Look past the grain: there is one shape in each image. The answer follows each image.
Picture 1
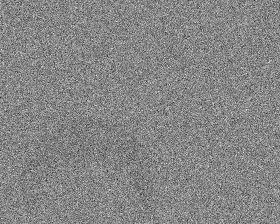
crescent
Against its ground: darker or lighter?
darker
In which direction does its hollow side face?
down
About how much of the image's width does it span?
half
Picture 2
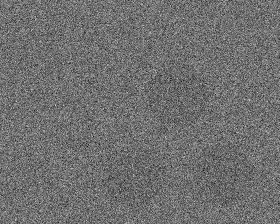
three dots
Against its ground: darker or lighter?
darker
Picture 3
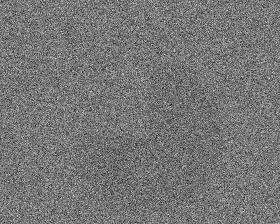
disc with a wedge cut out
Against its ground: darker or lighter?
darker
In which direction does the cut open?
up and left
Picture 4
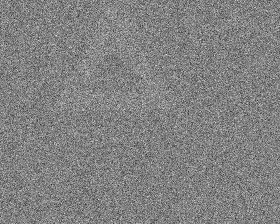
triangle frame
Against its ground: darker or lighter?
lighter
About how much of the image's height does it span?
half
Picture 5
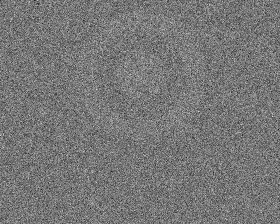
bullseye
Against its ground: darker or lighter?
lighter
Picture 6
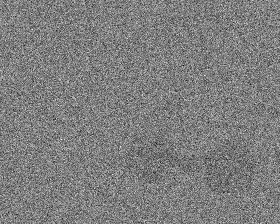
dumbbell
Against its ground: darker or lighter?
darker
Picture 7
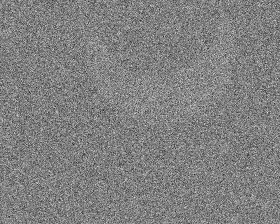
crescent
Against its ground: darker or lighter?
lighter
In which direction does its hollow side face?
up
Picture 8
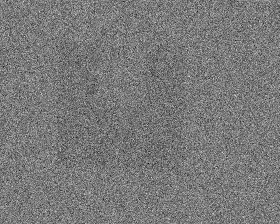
square with a notch
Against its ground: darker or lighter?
darker
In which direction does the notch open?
up
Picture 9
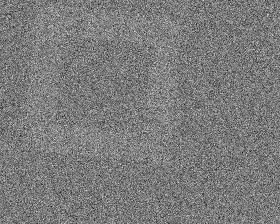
square frame
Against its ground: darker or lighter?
lighter
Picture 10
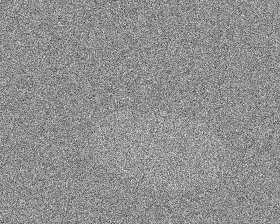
ellipse
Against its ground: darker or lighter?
lighter
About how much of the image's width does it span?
half
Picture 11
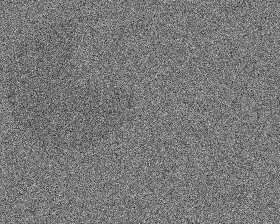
disc with a wedge cut out
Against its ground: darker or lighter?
darker
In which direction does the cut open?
up and right
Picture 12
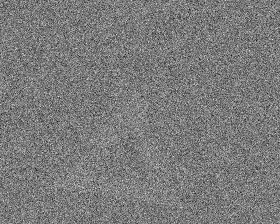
triangle frame
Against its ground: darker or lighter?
lighter
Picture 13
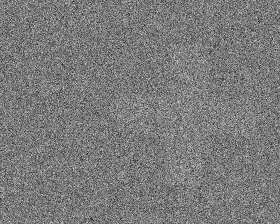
cross
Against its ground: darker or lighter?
lighter
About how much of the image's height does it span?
two thirds
